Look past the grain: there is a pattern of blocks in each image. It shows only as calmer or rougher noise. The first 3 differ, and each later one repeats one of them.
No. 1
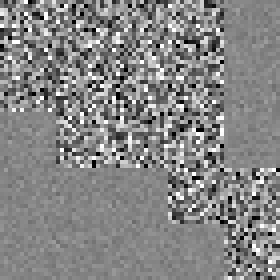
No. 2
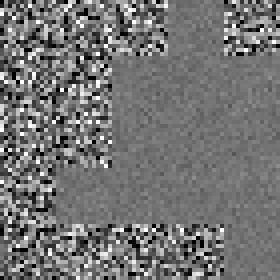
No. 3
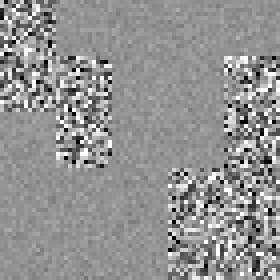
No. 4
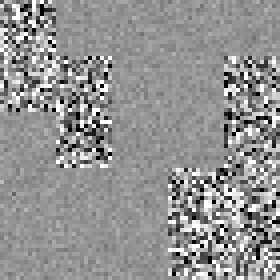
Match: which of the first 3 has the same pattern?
3
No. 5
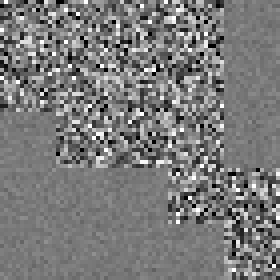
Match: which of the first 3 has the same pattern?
1
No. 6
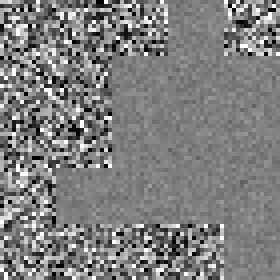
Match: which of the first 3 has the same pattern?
2
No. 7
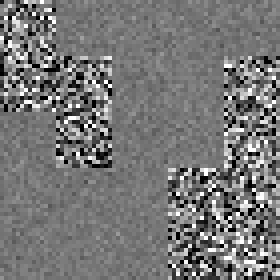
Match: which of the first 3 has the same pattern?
3
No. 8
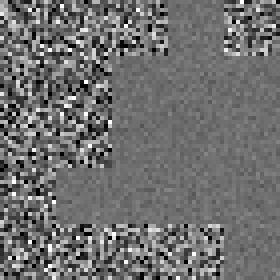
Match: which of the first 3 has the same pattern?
2
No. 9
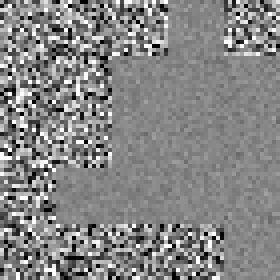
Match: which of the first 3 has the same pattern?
2
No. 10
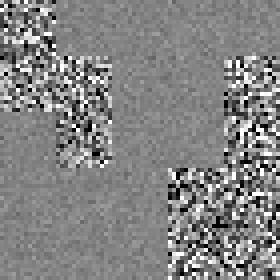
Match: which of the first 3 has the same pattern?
3
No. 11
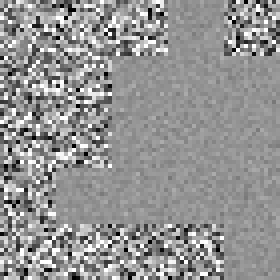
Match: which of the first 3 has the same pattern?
2
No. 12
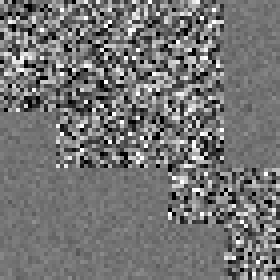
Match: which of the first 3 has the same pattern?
1
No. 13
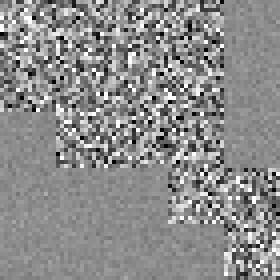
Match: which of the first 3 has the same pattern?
1
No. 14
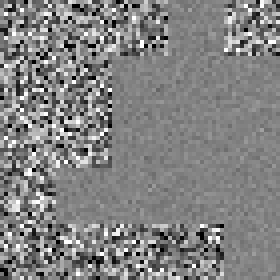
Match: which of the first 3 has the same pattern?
2
